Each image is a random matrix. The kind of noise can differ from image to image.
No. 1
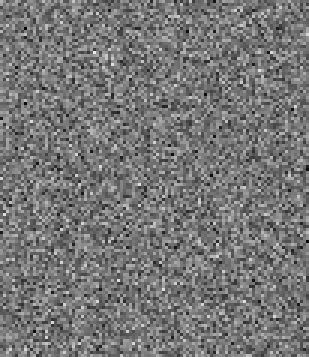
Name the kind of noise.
independent entries
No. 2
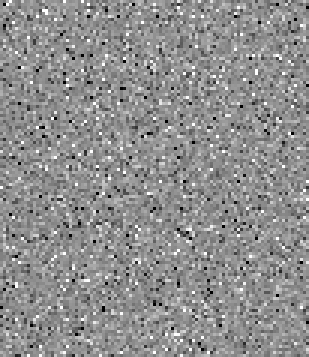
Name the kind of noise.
heavy tails
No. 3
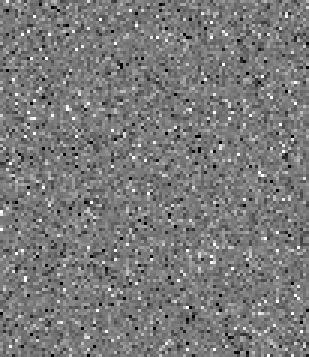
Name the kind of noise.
heavy tails
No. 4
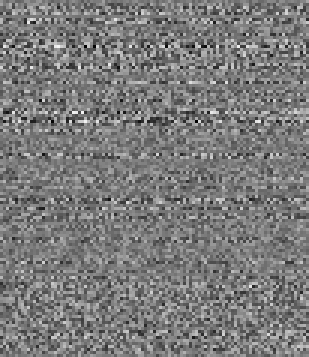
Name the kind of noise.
rows of uneven size
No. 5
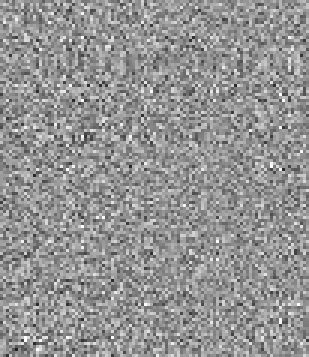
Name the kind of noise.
low rank plus noise
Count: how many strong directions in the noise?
five to eight
